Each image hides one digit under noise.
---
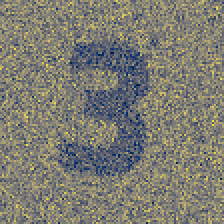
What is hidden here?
dark 3
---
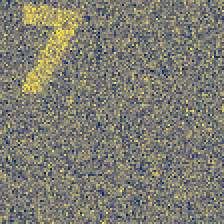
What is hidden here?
light 7, top left
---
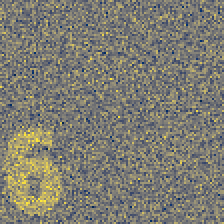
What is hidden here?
light 6, bottom left
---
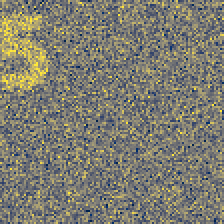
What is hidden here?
light 5, top left
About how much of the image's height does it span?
a third
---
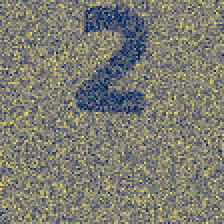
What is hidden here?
dark 2
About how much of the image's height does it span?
half
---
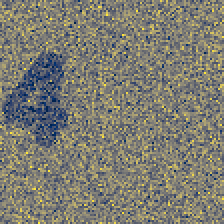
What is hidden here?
dark 4, middle left
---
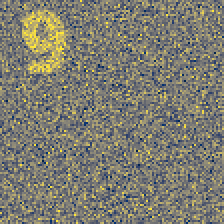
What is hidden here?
light 9, top left
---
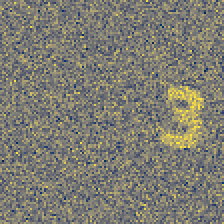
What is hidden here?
light 3, middle right
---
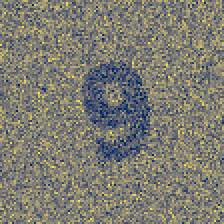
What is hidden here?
dark 9, centre
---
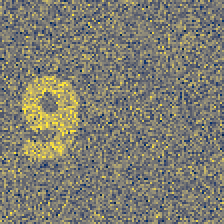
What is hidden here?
light 9, middle left
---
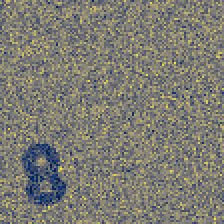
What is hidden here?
dark 8, bottom left
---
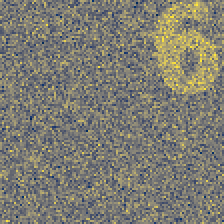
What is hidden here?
light 6, top right
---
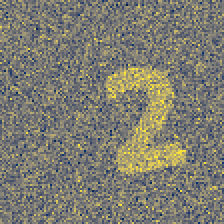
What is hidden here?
light 2
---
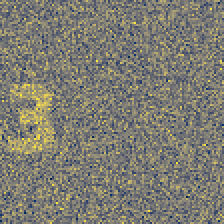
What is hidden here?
light 3, middle left
